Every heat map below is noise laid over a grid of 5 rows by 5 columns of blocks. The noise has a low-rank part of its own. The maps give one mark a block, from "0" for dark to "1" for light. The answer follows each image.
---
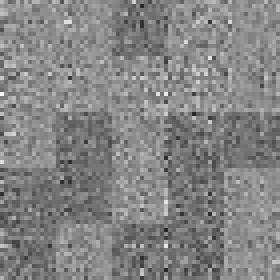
11011
11111
10100
00101
01001
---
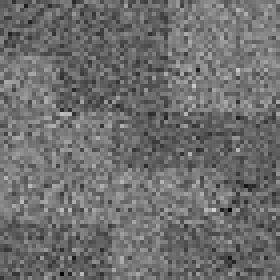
00011
10011
11000
11110
00100
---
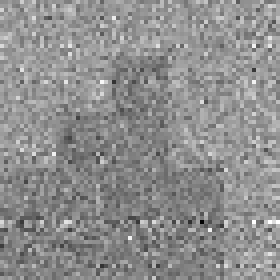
11111
11011
10011
00001
00001
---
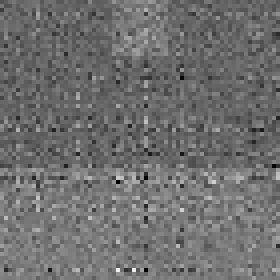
00100
00000
00000
11111
11111
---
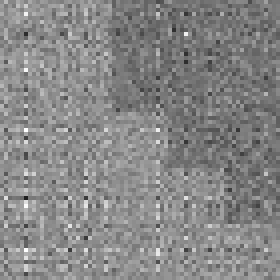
11000
11000
11100
11110
11111
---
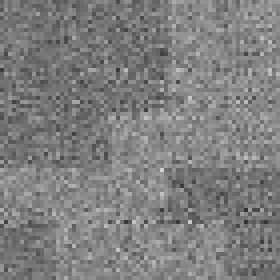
00011
00011
00111
11100
01110
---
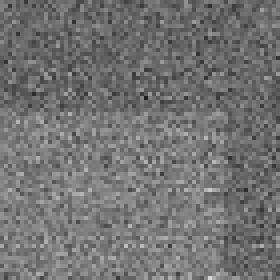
00000
00000
11110
11110
11110
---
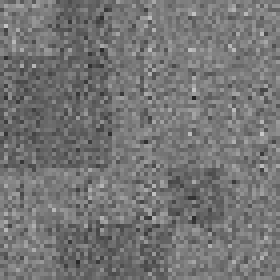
10111
00111
00111
11101
10011
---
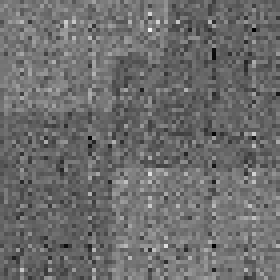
11100
11000
00000
00111
00111
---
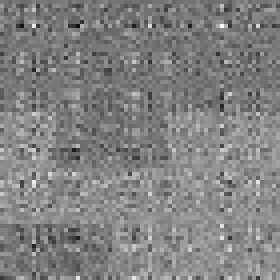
00000
00000
10011
11111
00111
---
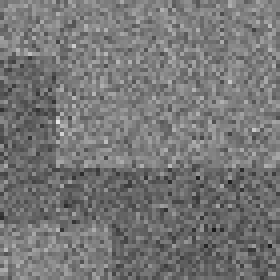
11111
01111
01111
00000
11000
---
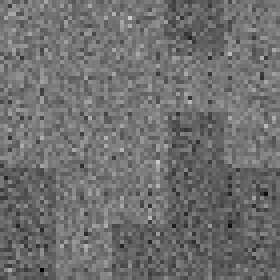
11101
11111
11101
01100
01000
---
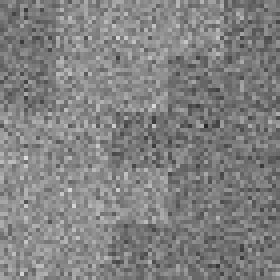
01110
01100
11000
11100
11000
